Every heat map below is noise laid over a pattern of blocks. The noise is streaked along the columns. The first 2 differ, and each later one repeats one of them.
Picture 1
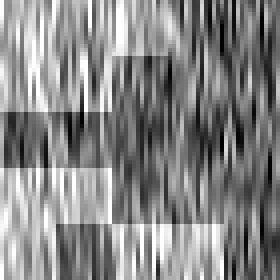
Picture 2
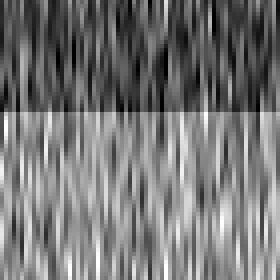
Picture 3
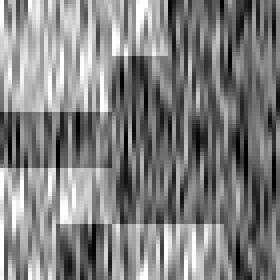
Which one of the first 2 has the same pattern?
1
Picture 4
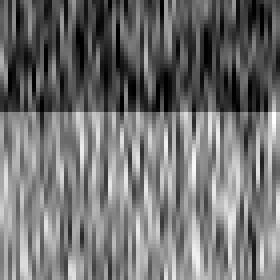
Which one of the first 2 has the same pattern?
2
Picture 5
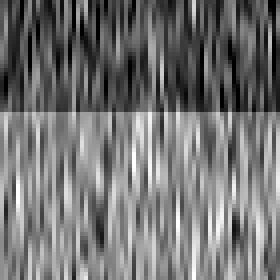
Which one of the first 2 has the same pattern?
2
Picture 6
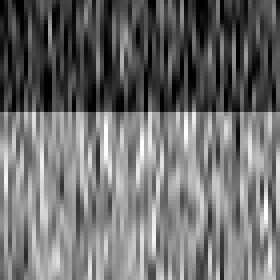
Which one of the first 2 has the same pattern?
2
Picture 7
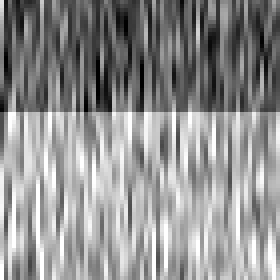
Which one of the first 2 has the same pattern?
2
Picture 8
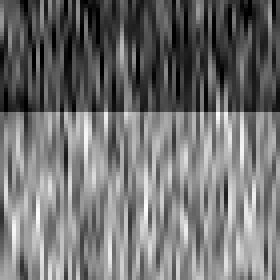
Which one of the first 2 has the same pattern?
2
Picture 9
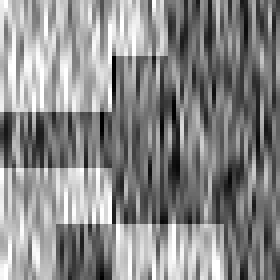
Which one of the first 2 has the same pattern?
1
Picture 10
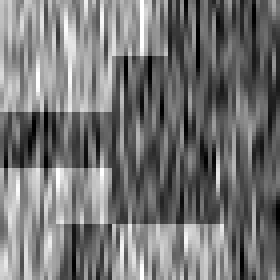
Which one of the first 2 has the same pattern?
1
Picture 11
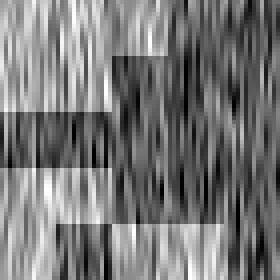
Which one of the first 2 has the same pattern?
1
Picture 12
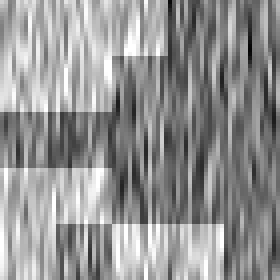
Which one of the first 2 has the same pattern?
1
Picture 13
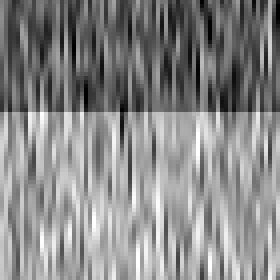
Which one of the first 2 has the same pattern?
2
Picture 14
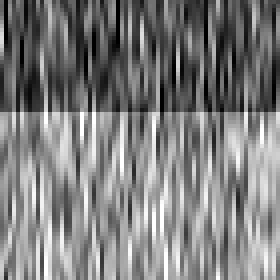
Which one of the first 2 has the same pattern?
2
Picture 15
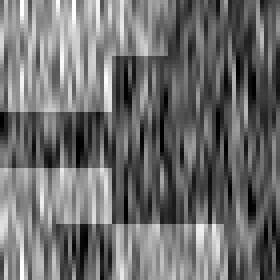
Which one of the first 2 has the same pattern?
1
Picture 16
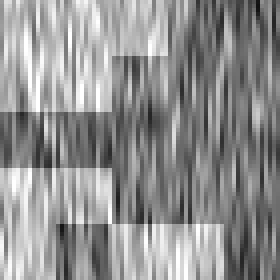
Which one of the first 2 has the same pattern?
1
